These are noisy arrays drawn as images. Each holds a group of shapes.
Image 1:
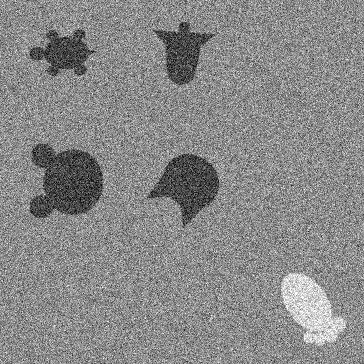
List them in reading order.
top left: dark turtle; top middle: dark bell; middle left: dark bear's head; centre: dark cat's head; bottom right: light footprint
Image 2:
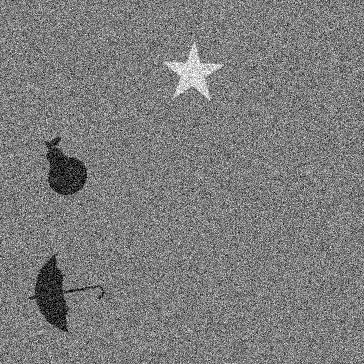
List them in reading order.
top middle: light star; middle left: dark pear; bottom left: dark umbrella
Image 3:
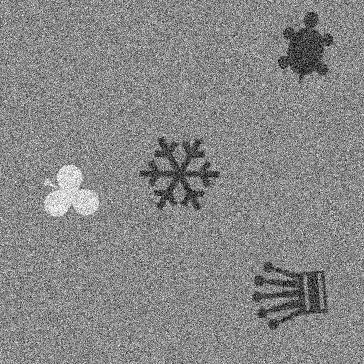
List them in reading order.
top right: dark turtle; middle left: light club; centre: dark snowflake; bottom right: dark chess queen
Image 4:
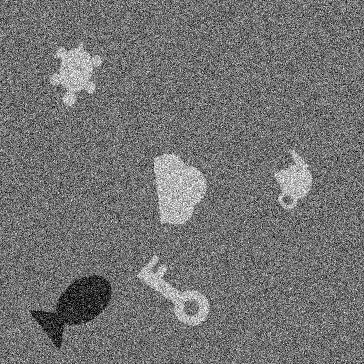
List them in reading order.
top left: light turtle; centre: light cloud; middle right: light teapot; bottom left: dark fish; bottom middle: light key
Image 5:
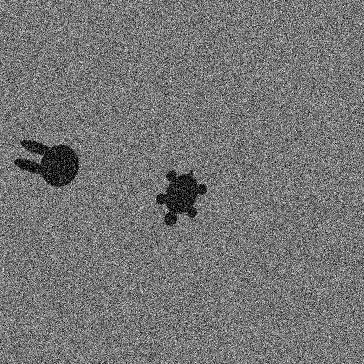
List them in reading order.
middle left: dark rabbit's head; centre: dark turtle
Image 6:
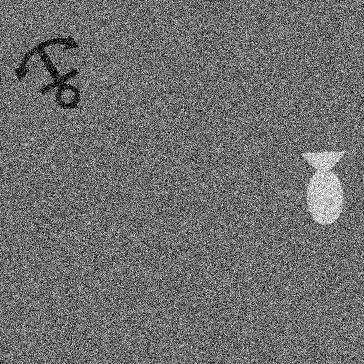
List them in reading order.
top left: dark anchor; middle right: light fish
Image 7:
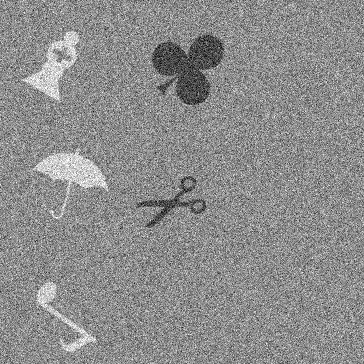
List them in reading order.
top left: light chess bishop; top middle: dark club; middle left: light umbrella; centre: dark pair of scissors; bottom left: light musical note
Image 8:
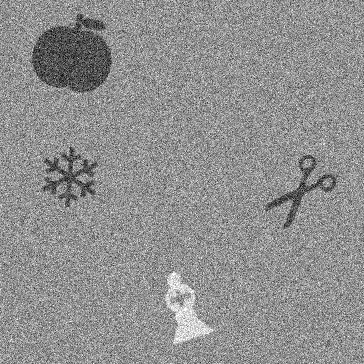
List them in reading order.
top left: dark apple; middle left: dark snowflake; middle right: dark pair of scissors; bottom middle: light chess bishop
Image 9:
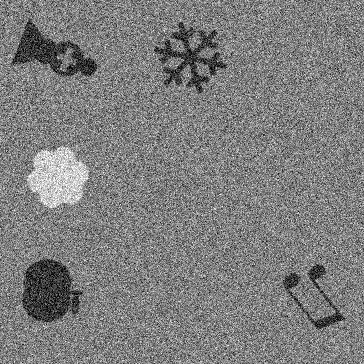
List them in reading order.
top left: dark chess bishop; top middle: dark snowflake; middle left: light flower; bottom left: dark apple; bottom right: dark pair of musical notes
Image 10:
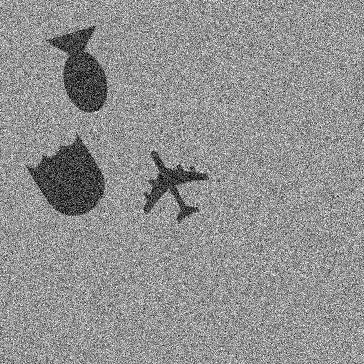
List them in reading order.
top left: dark fish; middle left: dark ghost; centre: dark airplane
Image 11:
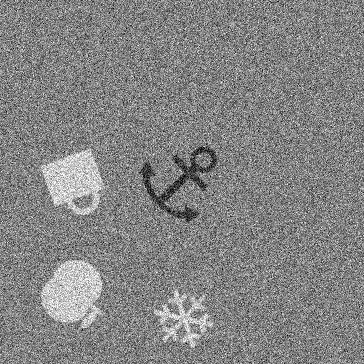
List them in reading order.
middle left: light cup; centre: dark anchor; bottom left: light apple; bottom middle: light snowflake
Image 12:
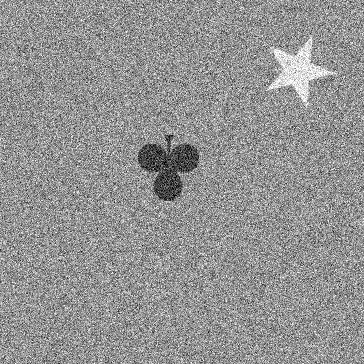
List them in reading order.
top right: light star; centre: dark club
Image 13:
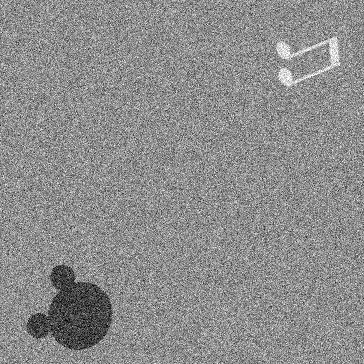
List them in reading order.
top right: light pair of musical notes; bottom left: dark bear's head
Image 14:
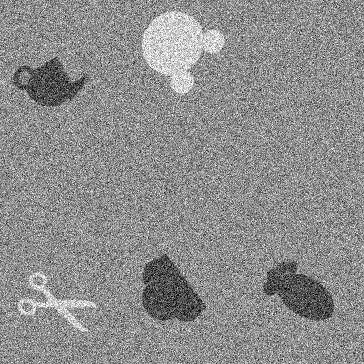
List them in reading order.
top left: dark teapot; top middle: light bear's head; bottom left: light pair of scissors; bottom middle: dark cloud; bottom right: dark footprint
